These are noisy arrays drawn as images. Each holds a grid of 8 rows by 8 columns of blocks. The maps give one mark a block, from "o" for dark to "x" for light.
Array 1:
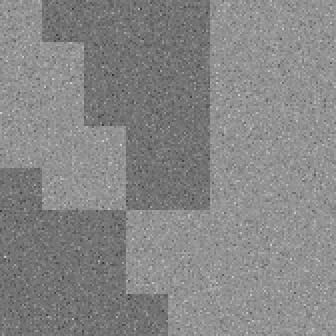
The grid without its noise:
x o o o o x x x
x x o o o x x x
x x o o o x x x
x x x o o x x x
o x x o o x x x
o o o x x x x x
o o o x x x x x
o o o o x x x x
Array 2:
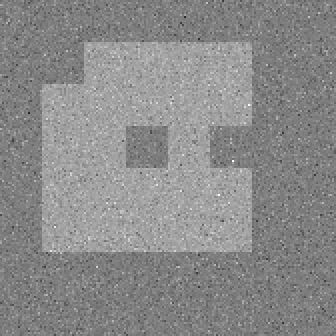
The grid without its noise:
o o o o o o o o
o o x x x x o o
o x x x x x o o
o x x o x o o o
o x x x x x o o
o x x x x x o o
o o o o o o o o
o o o o o o o o
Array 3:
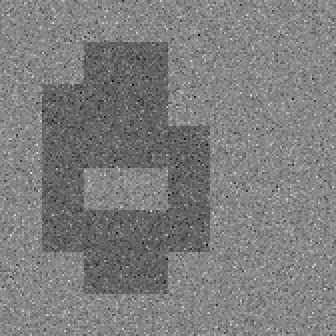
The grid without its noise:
x x x x x x x x
x x o o x x x x
x o o o x x x x
x o o o o x x x
x o x x o x x x
x o o o o x x x
x x o o x x x x
x x x x x x x x
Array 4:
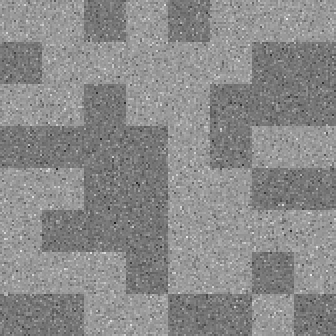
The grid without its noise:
x x o x o x x x
o x x x x x o o
x x o x x o o o
o o o o x o x x
x x o o x x o o
x o o o x x x x
x x x o x x o x
o o x x o o x o
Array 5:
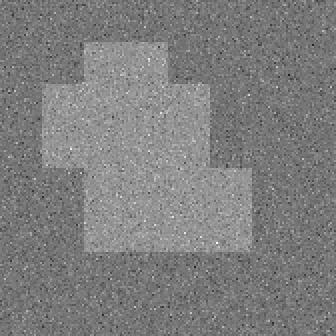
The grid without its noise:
o o o o o o o o
o o x x o o o o
o x x x x o o o
o x x x x o o o
o o x x x x o o
o o x x x x o o
o o o o o o o o
o o o o o o o o
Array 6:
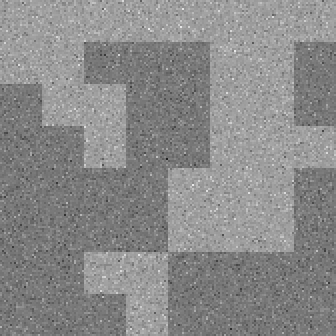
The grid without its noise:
x x x x x x x x
x x o o o x x o
o x x o o x x o
o o x o o x x x
o o o o x x x o
o o o o x x x o
o o x x o o o o
o o o x o o o o
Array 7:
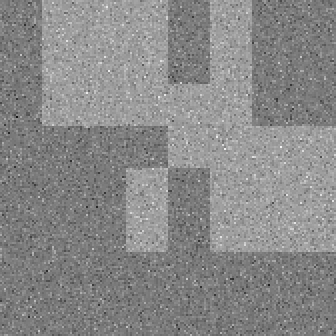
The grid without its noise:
o x x x o x o o
o x x x o x o o
o x x x x x o o
o o o o x x x x
o o o x o x x x
o o o x o x x x
o o o o o o o o
o o o o o o o o
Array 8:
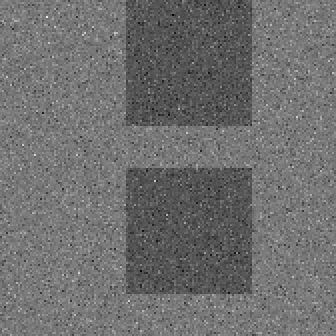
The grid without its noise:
x x x o o o x x
x x x o o o x x
x x x o o o x x
x x x x x x x x
x x x o o o x x
x x x o o o x x
x x x o o o x x
x x x x x x x x
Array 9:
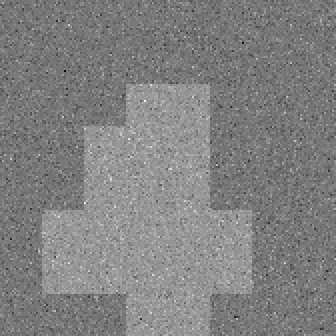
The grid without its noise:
o o o o o o o o
o o o o o o o o
o o o x x o o o
o o x x x o o o
o o x x x o o o
o x x x x x o o
o x x x x x o o
o o o x x o o o
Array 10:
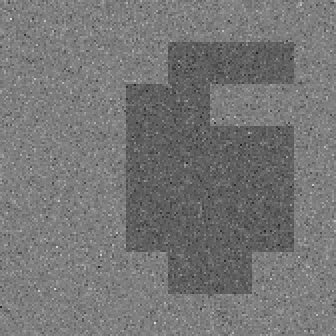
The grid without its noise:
x x x x x x x x
x x x x o o o x
x x x o o x x x
x x x o o o o x
x x x o o o o x
x x x o o o o x
x x x x o o x x
x x x x x x x x
